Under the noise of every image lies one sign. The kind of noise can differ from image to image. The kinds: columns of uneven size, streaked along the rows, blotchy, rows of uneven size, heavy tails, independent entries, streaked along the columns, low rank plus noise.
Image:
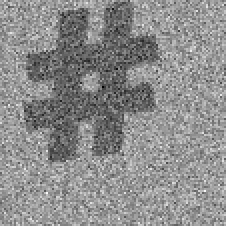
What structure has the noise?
independent entries
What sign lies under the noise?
hash sign
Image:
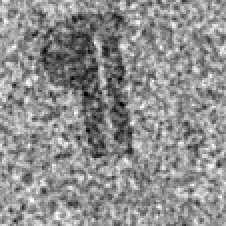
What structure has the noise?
blotchy
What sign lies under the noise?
pilcrow
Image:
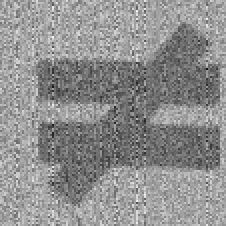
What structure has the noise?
columns of uneven size
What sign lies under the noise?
not-equal sign
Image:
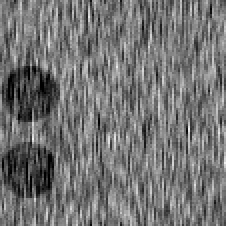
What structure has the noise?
streaked along the columns
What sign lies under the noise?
colon
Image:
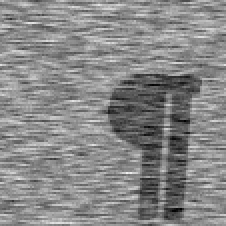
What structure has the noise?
streaked along the rows
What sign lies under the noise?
pilcrow
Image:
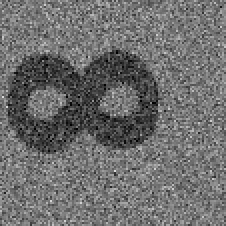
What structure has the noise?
independent entries
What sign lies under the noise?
infinity sign
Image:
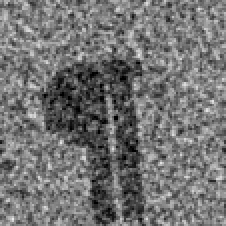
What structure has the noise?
blotchy
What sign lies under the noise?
pilcrow
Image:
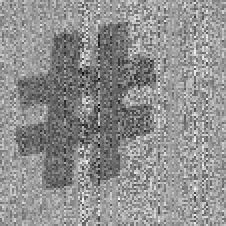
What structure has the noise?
columns of uneven size
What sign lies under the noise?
hash sign
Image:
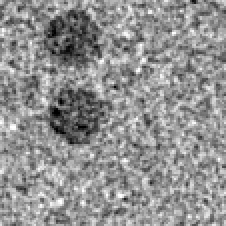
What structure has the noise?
blotchy
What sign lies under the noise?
colon
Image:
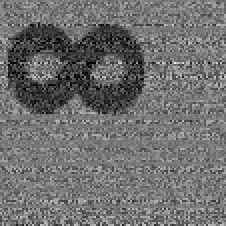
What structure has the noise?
rows of uneven size
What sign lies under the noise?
infinity sign
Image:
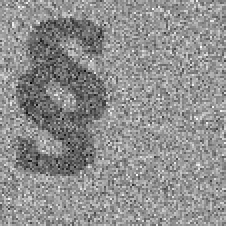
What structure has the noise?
independent entries
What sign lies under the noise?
section sign
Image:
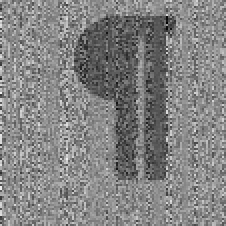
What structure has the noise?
columns of uneven size
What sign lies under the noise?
pilcrow
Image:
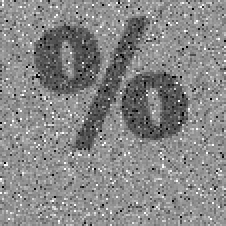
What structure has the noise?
heavy tails
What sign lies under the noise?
percent sign
